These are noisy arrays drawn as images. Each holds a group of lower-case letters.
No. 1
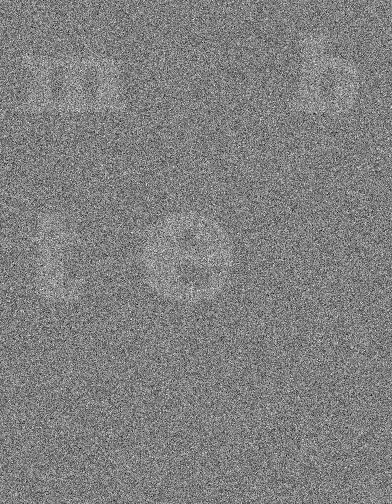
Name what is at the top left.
m
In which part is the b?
top right
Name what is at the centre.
e
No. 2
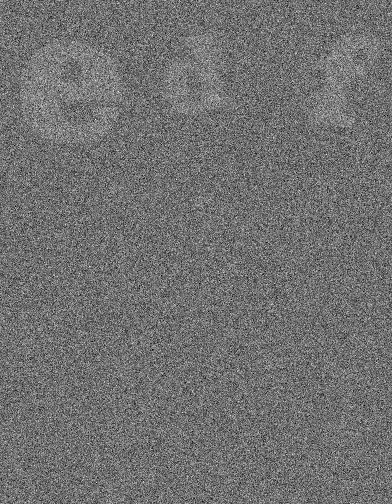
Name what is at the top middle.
d
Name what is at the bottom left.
nothing
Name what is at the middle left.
nothing
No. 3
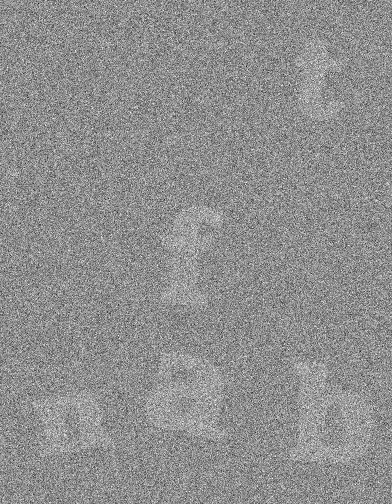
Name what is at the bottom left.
n
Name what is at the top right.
t
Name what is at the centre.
f
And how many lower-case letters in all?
5
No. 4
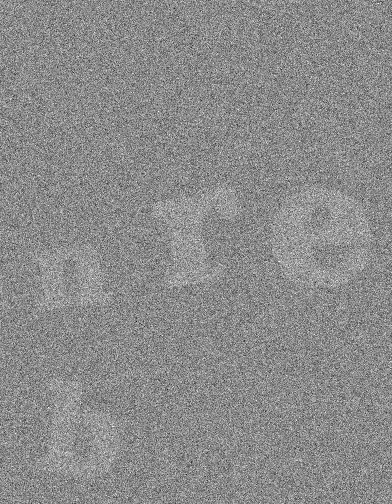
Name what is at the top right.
nothing
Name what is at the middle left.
n
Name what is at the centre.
r
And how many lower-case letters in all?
4
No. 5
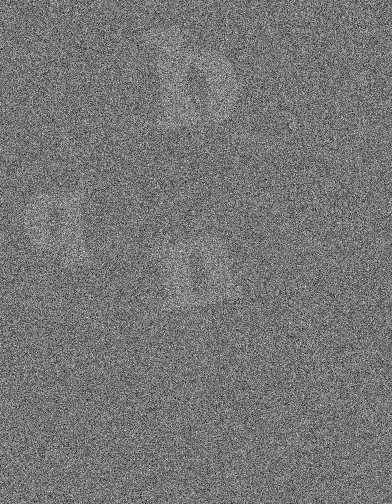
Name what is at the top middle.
b
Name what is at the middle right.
nothing
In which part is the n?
centre
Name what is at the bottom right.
nothing
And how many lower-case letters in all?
3
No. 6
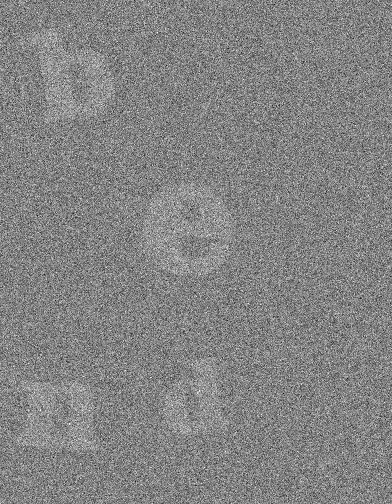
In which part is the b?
top left
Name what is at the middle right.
nothing
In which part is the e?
centre
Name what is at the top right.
nothing
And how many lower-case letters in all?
4
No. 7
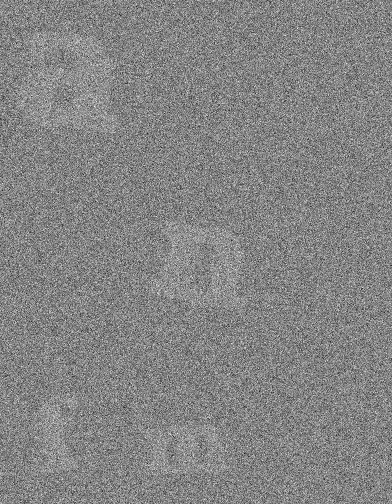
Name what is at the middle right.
nothing
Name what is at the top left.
a
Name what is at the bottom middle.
m
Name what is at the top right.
nothing
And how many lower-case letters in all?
4
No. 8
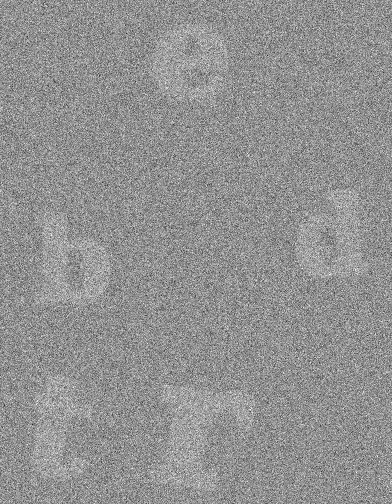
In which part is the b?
middle left
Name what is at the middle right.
d
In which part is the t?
bottom left
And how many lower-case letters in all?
5
